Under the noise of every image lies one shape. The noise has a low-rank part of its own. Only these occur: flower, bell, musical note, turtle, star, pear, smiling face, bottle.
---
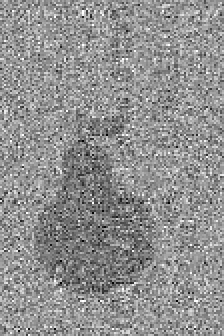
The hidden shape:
pear
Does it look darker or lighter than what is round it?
darker
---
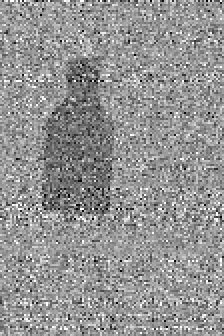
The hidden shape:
bottle
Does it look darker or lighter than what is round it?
darker
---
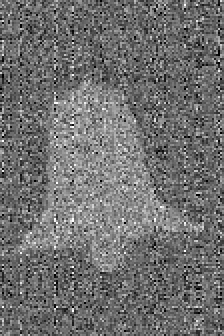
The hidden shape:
bell
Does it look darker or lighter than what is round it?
lighter
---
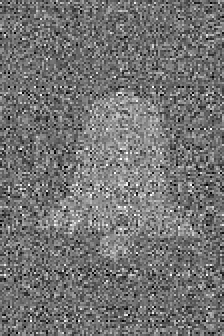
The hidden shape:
bell
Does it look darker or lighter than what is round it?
lighter
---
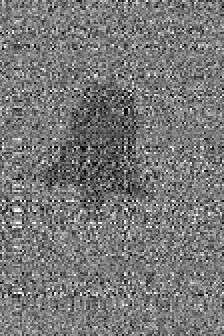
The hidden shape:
bell
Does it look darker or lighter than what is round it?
darker
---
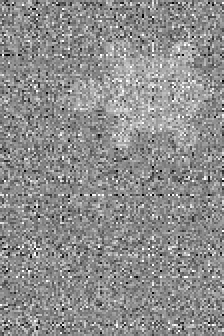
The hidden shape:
turtle
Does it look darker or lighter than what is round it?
lighter
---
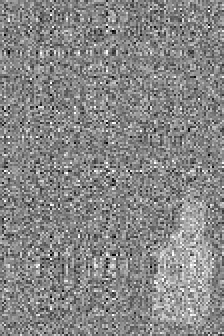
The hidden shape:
bottle
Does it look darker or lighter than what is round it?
lighter
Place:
bottom right
